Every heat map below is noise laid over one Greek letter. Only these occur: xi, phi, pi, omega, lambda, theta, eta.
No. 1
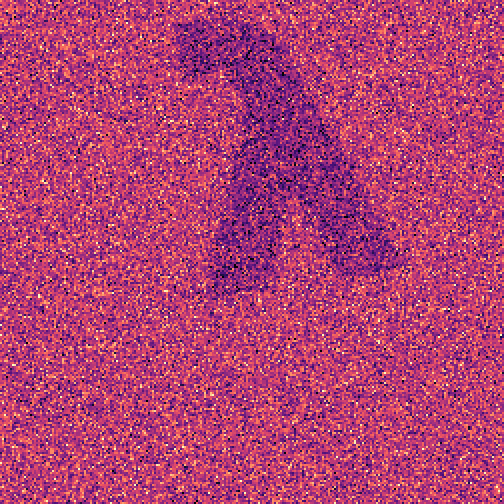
lambda
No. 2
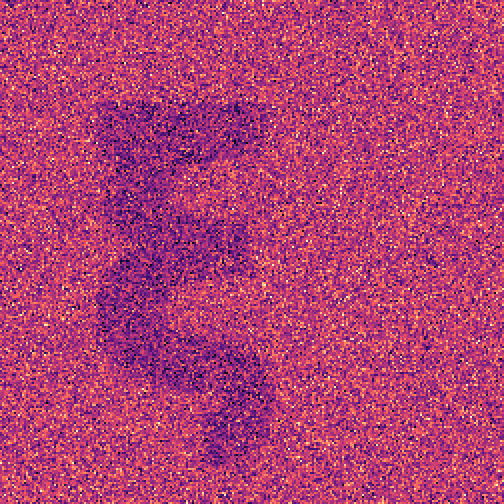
xi
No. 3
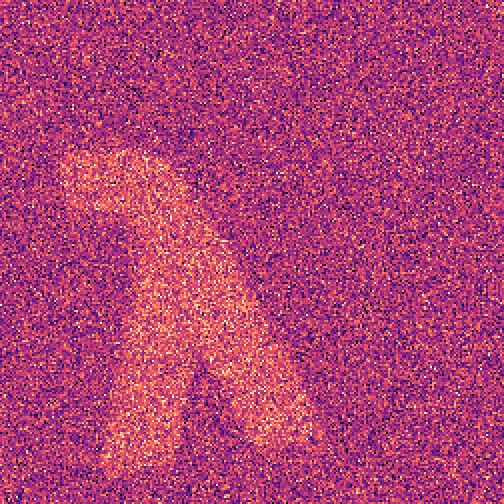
lambda
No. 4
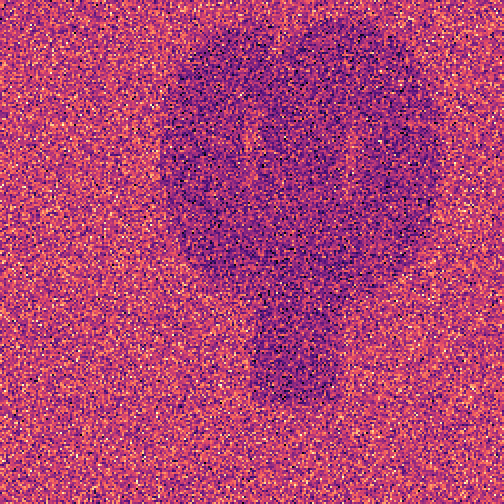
phi
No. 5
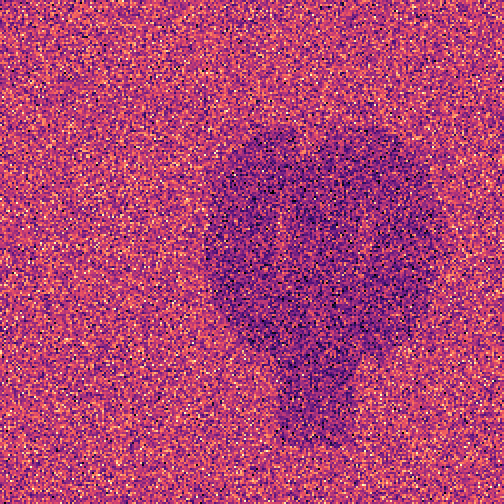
phi
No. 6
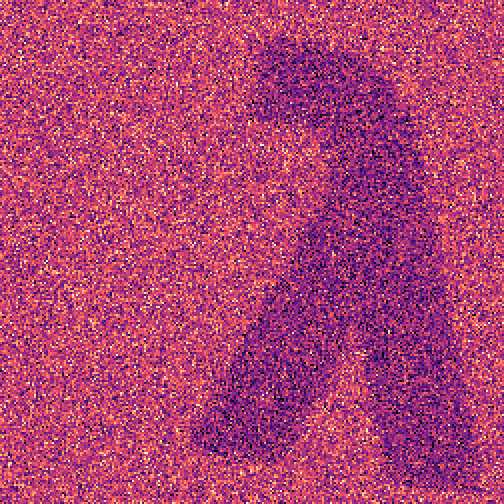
lambda
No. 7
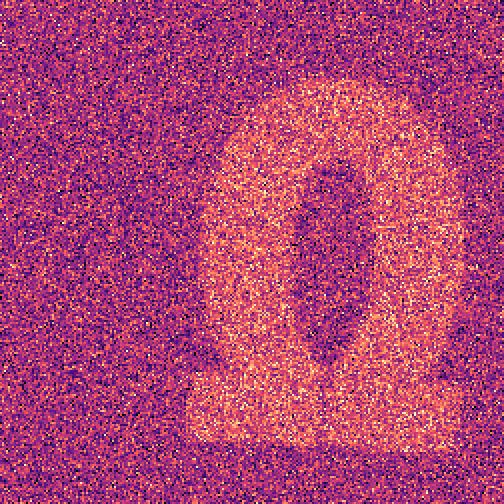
omega
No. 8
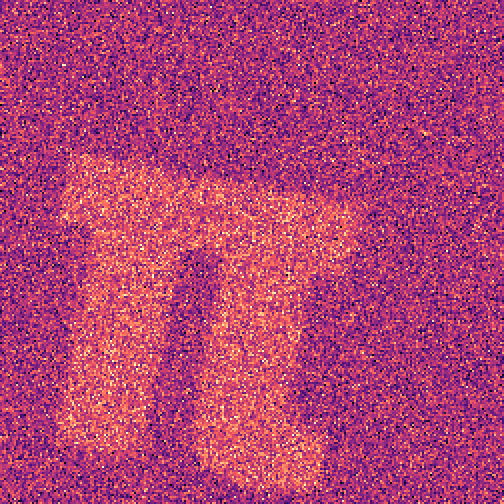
pi
